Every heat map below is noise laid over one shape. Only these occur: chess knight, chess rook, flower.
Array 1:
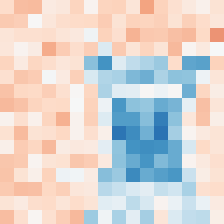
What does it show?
blue chess rook
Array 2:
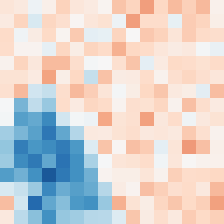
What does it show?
blue chess knight
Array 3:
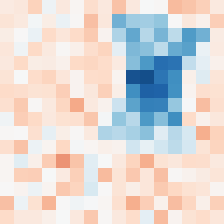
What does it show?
blue chess rook
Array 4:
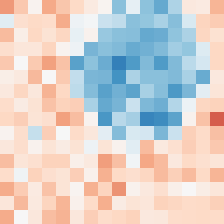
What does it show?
blue flower
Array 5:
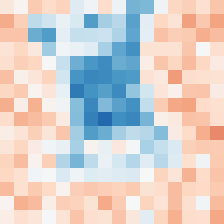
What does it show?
blue chess rook
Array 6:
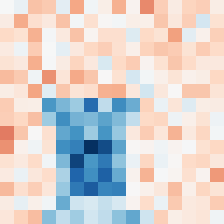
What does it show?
blue chess rook
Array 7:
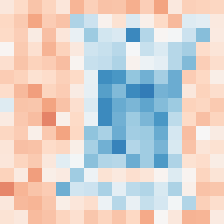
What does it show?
blue chess rook
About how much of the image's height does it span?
nearly all
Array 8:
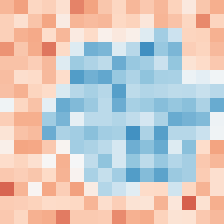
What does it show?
blue flower
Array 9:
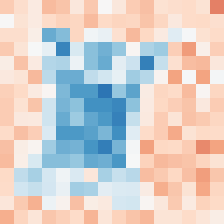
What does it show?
blue chess rook
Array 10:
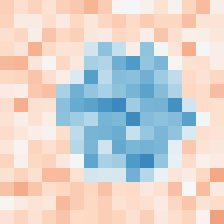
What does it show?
blue flower
